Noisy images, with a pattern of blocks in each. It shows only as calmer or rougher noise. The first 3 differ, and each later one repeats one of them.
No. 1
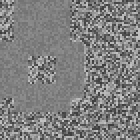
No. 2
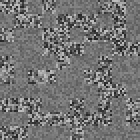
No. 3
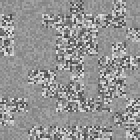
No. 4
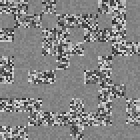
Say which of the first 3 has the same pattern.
2
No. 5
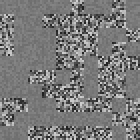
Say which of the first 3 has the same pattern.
3
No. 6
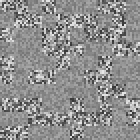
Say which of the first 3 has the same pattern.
2
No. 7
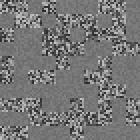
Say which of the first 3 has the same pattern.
2
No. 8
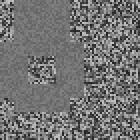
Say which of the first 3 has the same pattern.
1
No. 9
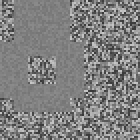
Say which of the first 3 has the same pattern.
1
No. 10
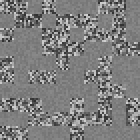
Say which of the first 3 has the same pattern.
2
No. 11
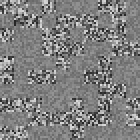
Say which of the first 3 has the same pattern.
2
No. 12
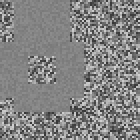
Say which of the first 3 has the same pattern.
1
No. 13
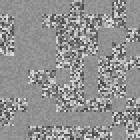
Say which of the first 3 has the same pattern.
3
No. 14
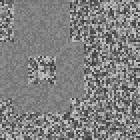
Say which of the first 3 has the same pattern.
1
